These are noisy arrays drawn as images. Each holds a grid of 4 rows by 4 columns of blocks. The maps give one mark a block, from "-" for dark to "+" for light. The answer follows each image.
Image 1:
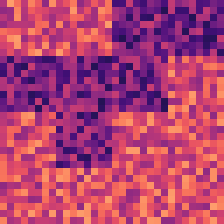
++--
---+
+-++
++++
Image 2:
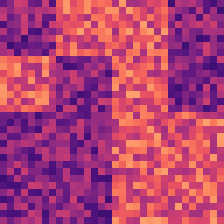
-++-
+-+-
--++
--++
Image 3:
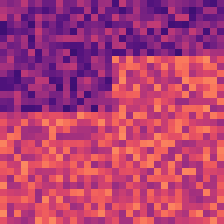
----
--++
++++
++++
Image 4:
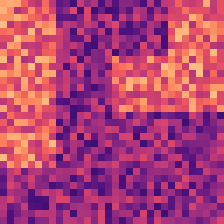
+--+
+-++
+---
----
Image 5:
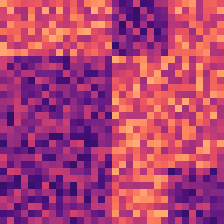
++-+
--++
--++
--+-
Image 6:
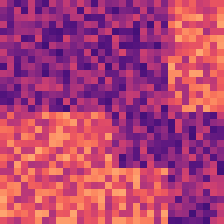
---+
---+
++--
+++-
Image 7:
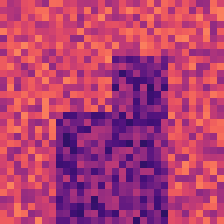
++++
++-+
+--+
+--+
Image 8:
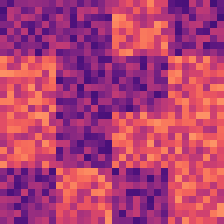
--+-
+--+
+-++
-+-+
